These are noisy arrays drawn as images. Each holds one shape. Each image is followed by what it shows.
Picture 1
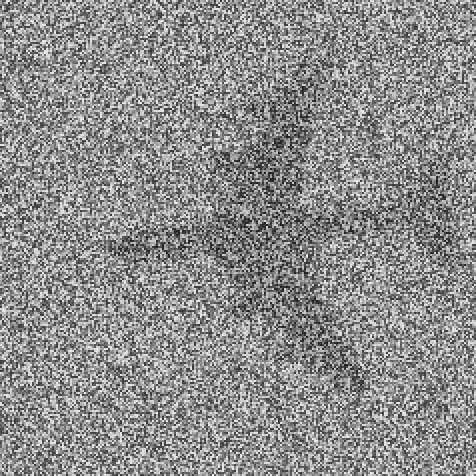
airplane
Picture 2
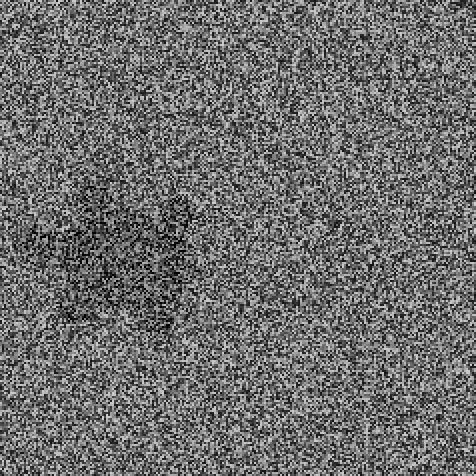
turtle
